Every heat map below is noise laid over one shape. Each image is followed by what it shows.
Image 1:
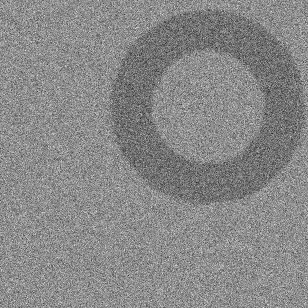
ring
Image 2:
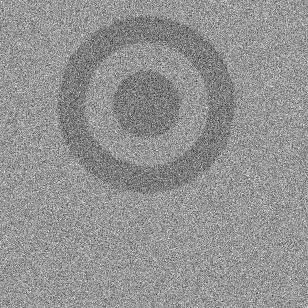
bullseye
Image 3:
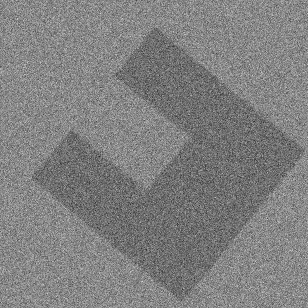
square with a notch
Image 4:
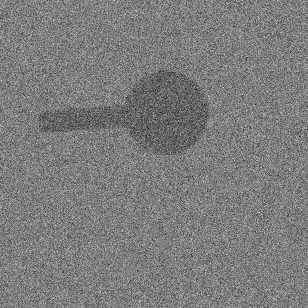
lollipop
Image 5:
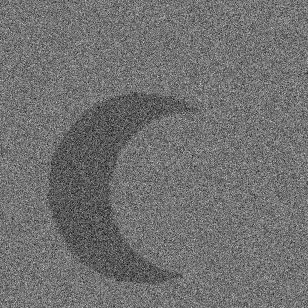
crescent
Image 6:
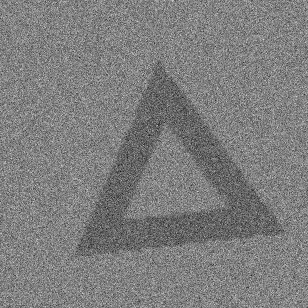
triangle frame
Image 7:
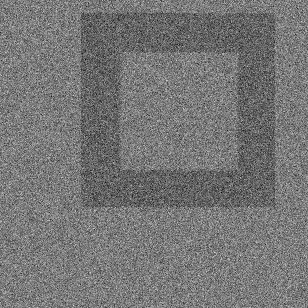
square frame
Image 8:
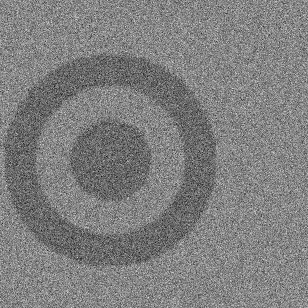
bullseye
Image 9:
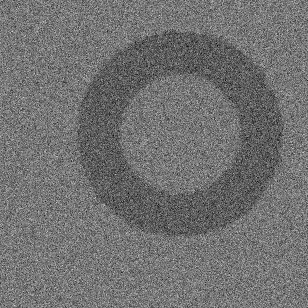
ring
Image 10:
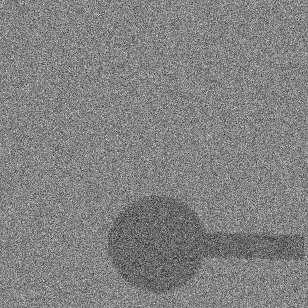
lollipop
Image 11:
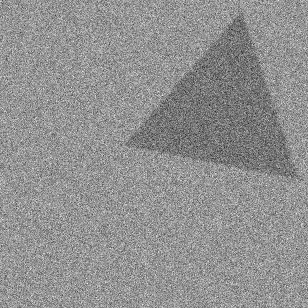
triangle
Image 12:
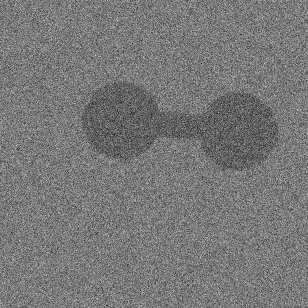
dumbbell
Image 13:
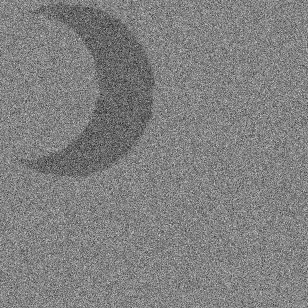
crescent
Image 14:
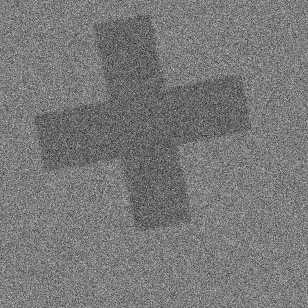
cross
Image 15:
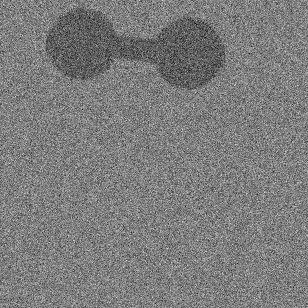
dumbbell
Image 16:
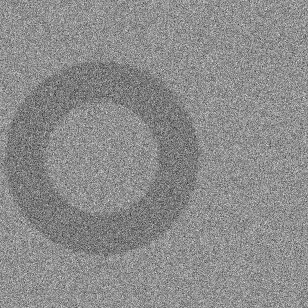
ring
